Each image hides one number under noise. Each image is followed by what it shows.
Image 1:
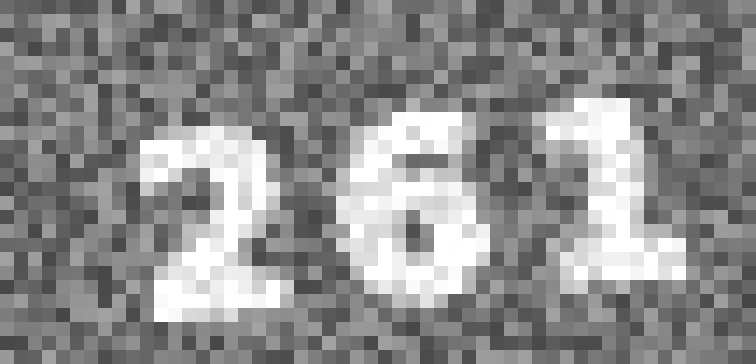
261
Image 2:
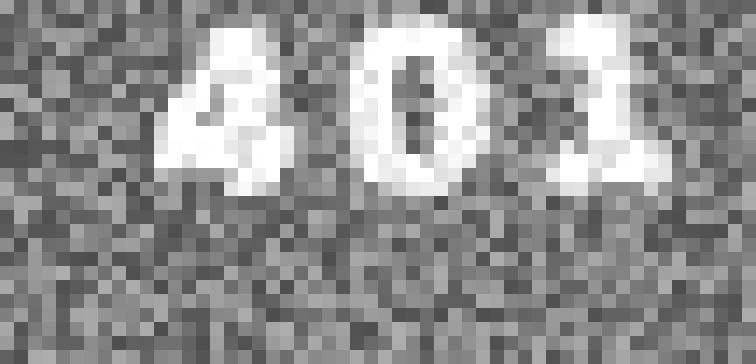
401
